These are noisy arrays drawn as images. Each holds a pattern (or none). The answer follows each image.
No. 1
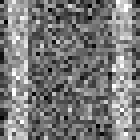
bands of columns
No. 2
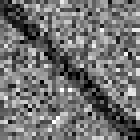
a diagonal band
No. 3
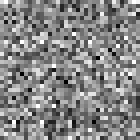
only noise
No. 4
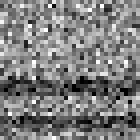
bands of rows
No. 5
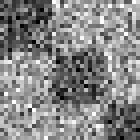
blocks along the diagonal
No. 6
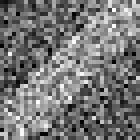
a diagonal band
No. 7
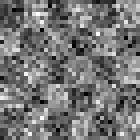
a checkerboard
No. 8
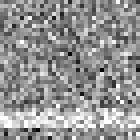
one band of rows
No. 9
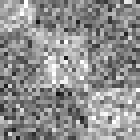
blocks along the diagonal
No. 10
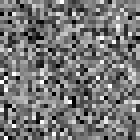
only noise
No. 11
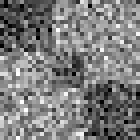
blocks along the diagonal
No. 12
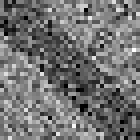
a diagonal band
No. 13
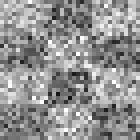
a checkerboard
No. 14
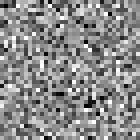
only noise
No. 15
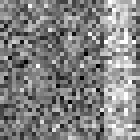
one band of columns
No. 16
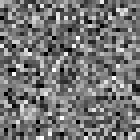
only noise
